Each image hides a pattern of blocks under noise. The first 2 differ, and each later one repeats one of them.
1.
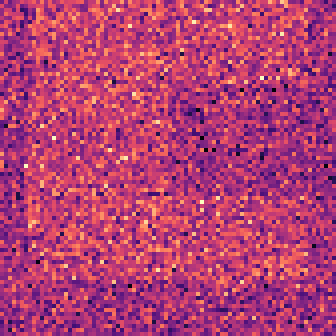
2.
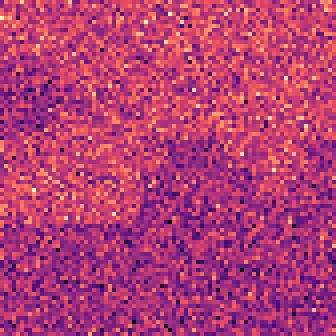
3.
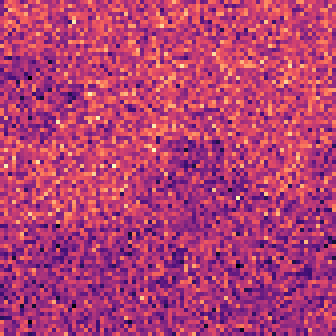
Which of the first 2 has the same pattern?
2
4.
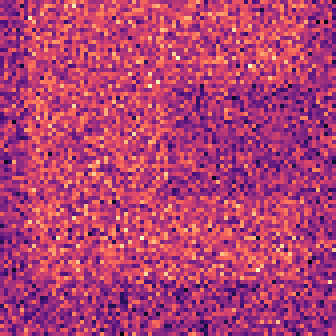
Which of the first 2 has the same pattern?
1
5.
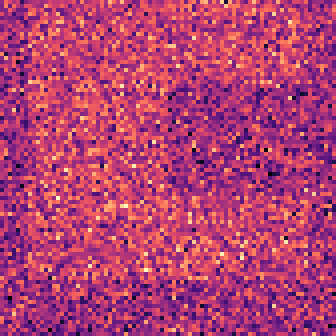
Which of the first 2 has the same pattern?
1
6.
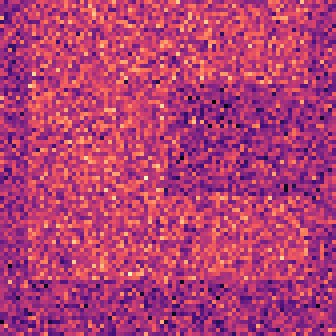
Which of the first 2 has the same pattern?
1
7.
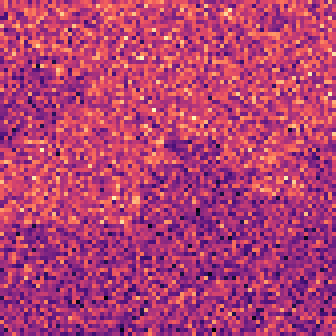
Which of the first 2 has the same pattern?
2
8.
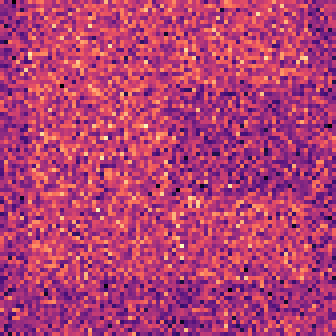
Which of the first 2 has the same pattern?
1
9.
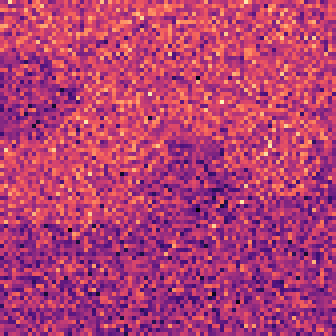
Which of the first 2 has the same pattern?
2
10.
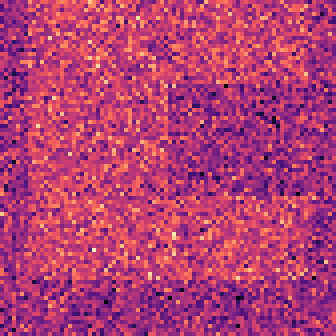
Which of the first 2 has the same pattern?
1
